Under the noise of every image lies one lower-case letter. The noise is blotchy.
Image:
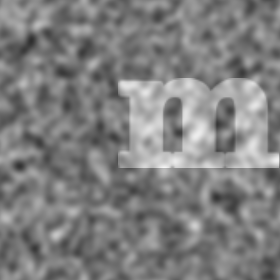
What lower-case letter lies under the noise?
m
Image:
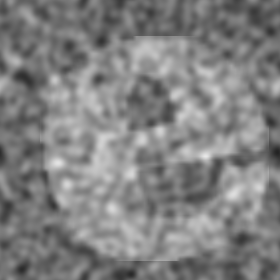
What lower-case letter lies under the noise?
e
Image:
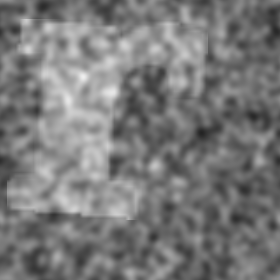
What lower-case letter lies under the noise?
r
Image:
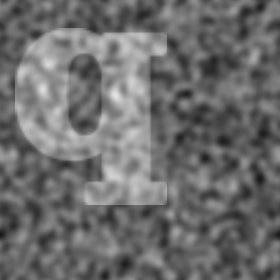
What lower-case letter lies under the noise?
q
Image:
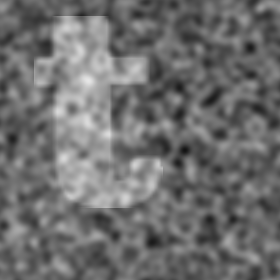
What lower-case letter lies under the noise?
t
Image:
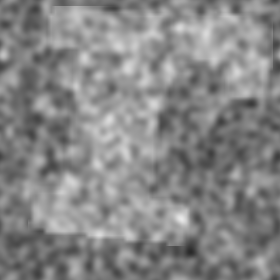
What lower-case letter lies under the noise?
r
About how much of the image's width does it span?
nearly all
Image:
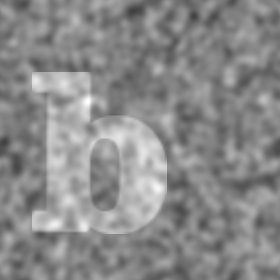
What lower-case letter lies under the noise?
b
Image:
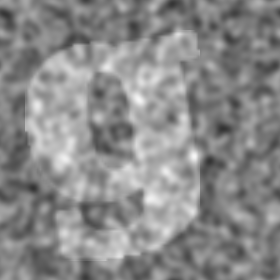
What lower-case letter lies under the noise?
g
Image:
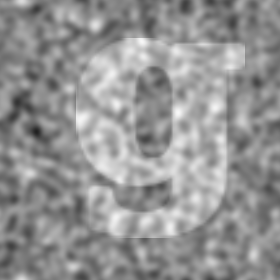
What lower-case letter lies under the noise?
g
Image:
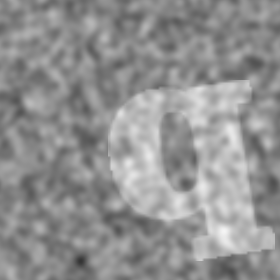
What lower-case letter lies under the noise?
q
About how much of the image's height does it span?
two thirds
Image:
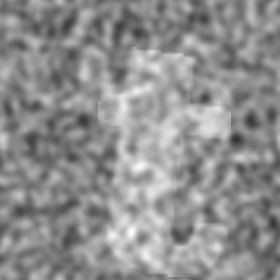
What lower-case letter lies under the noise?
t
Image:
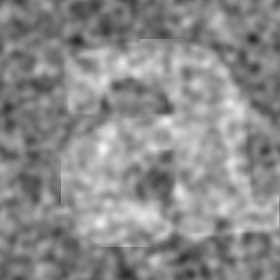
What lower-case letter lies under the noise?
a
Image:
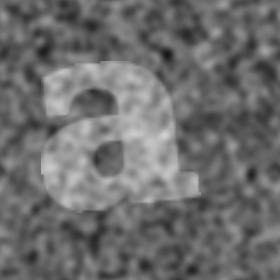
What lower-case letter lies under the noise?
a
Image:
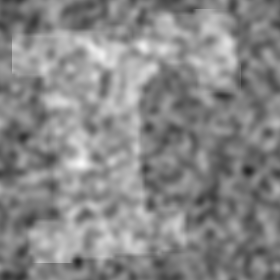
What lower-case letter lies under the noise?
r
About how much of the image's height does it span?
nearly all
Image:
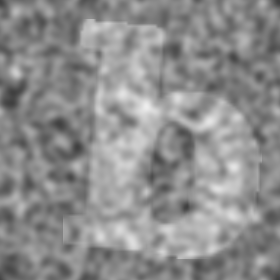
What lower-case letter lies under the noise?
b
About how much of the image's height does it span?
nearly all
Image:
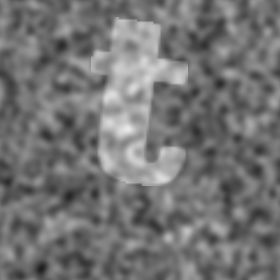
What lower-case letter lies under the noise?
t
